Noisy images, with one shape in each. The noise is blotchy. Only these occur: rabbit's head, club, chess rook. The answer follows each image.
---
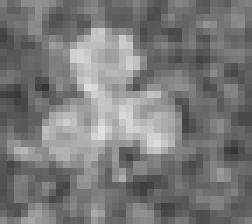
club
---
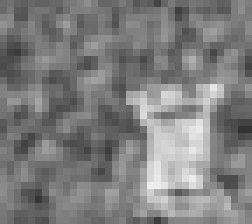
chess rook
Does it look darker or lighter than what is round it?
lighter
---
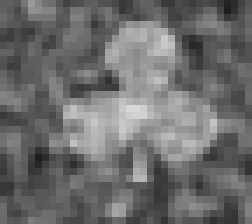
club
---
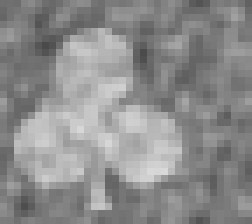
club
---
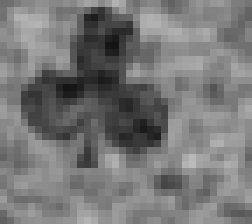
club
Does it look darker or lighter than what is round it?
darker
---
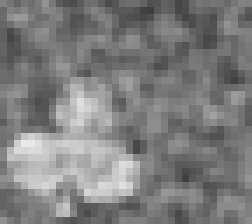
club
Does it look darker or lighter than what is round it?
lighter
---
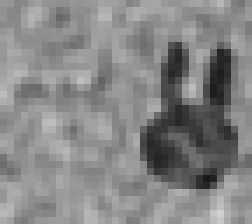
rabbit's head
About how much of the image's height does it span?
two thirds
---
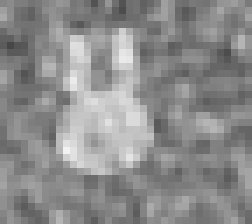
rabbit's head
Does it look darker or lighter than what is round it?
lighter
